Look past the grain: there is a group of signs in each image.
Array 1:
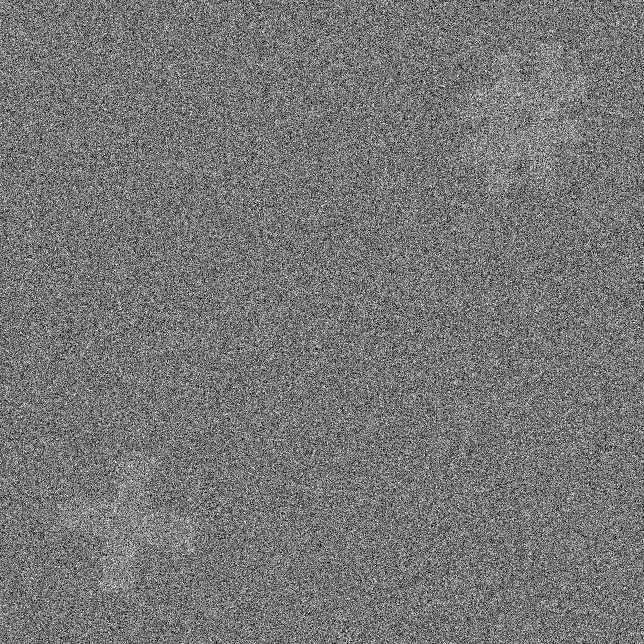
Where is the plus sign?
bottom left
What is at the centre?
nothing
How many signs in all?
2
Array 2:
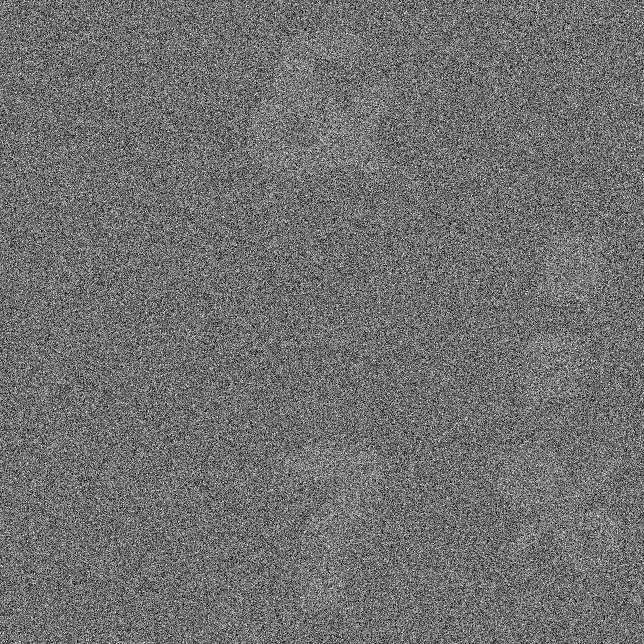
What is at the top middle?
ampersand
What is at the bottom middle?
question mark
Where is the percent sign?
bottom right
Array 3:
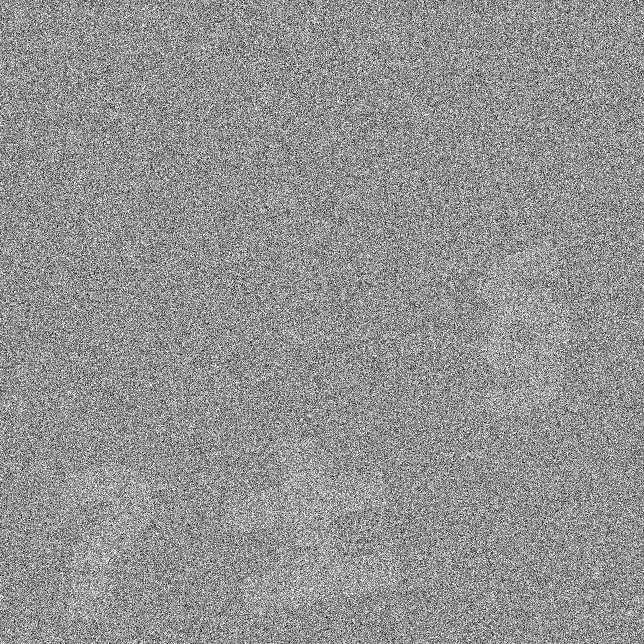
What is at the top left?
nothing
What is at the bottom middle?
plus-minus sign
